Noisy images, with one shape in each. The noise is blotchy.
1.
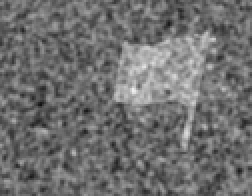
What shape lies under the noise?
flag
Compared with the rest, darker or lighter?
lighter
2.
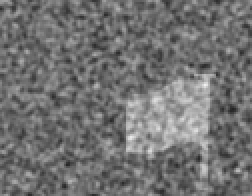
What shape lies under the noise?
flag
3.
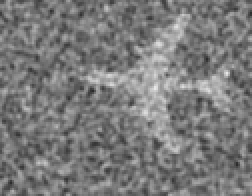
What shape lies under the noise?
airplane
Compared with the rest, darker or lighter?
lighter
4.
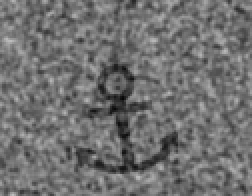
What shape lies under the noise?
anchor
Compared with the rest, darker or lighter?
darker
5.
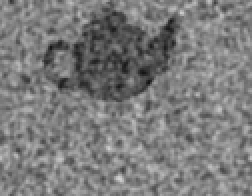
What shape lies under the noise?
teapot
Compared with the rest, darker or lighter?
darker
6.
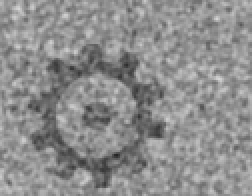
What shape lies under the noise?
gear
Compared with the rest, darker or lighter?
darker
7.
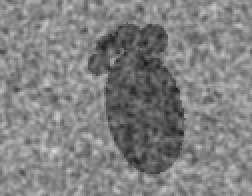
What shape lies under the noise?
footprint
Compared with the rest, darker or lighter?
darker
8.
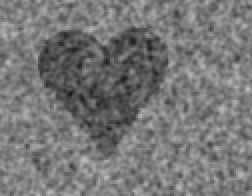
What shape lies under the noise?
heart
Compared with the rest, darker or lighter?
darker
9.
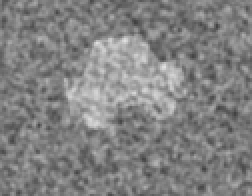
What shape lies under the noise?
car
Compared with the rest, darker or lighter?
lighter
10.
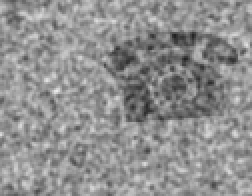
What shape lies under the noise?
telephone
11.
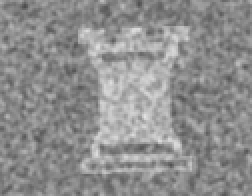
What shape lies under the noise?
chess rook
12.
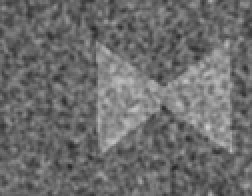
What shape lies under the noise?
bow tie
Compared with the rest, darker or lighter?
lighter
